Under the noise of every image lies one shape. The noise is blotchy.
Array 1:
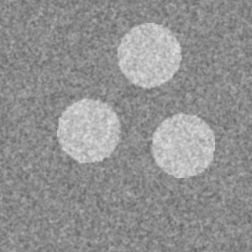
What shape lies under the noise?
three dots
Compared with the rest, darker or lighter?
lighter
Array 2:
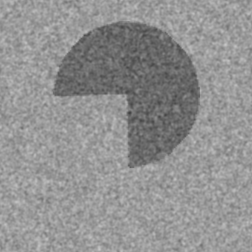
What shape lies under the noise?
disc with a wedge cut out
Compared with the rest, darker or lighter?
darker
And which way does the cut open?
down and left
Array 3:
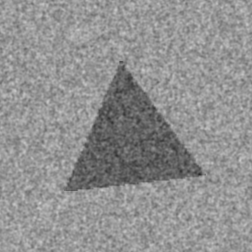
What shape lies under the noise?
triangle
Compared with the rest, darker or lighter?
darker
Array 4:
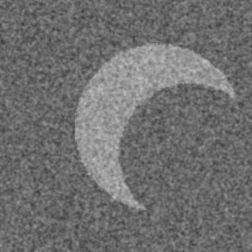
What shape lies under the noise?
crescent
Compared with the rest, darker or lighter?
lighter
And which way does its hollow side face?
down and right
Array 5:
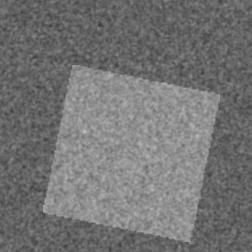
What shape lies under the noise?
square
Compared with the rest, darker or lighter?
lighter
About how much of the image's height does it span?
two thirds
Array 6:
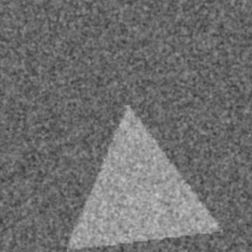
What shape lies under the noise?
triangle
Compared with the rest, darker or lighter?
lighter
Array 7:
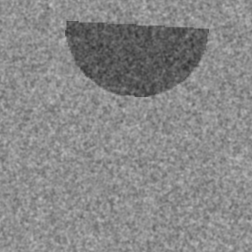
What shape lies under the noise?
half disc
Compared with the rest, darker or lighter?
darker
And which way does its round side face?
down
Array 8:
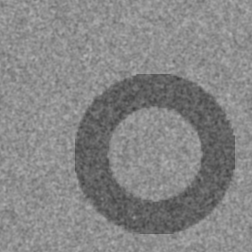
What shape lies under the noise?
ring
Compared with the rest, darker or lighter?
darker
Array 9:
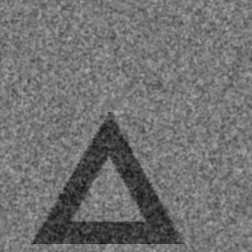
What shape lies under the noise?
triangle frame
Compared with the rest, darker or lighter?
darker
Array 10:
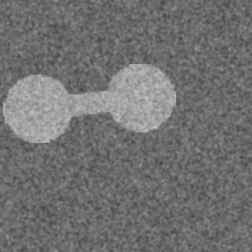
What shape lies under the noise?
dumbbell
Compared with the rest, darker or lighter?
lighter
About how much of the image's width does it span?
two thirds
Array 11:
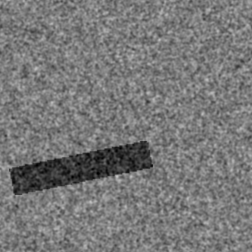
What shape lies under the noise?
bar
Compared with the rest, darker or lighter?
darker
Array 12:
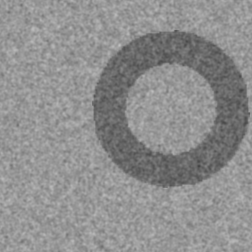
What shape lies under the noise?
ring
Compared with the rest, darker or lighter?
darker
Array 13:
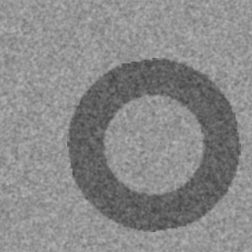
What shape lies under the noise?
ring
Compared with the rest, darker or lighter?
darker
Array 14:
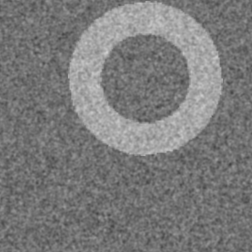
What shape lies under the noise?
ring
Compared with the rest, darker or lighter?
lighter
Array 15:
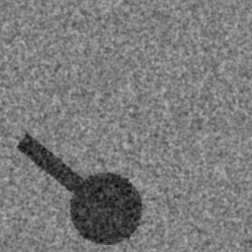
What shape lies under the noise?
lollipop
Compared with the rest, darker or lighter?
darker
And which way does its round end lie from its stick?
down and right
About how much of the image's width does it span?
half
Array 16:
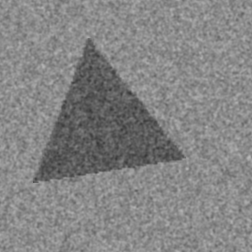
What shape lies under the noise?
triangle
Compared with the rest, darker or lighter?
darker
